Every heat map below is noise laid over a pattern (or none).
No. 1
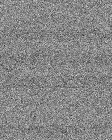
bands of rows
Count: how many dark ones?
4
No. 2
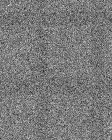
bands of rows crossing bands of columns
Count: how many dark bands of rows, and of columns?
2 and 2
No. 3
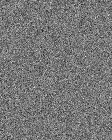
only noise
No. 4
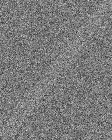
a diagonal band
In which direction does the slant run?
bottom left to top right
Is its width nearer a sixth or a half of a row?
a sixth
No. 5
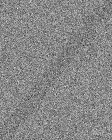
a diagonal band
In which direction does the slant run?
bottom left to top right
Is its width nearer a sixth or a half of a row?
a sixth
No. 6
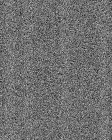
bands of columns
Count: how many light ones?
4
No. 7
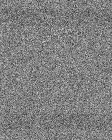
bands of rows
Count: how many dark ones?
2
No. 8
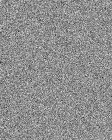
only noise
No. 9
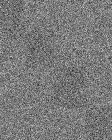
blocks along the diagonal
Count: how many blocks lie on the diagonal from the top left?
4
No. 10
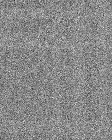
bands of rows crossing bands of columns
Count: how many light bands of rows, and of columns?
3 and 3
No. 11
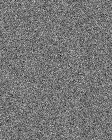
only noise
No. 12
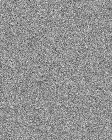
only noise
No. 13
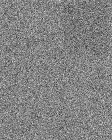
one block
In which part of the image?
top right
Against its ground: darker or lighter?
darker
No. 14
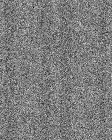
bands of columns
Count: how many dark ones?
4
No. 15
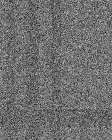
bands of rows crossing bands of columns
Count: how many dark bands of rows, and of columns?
1 and 3
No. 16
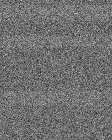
bands of rows
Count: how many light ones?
3
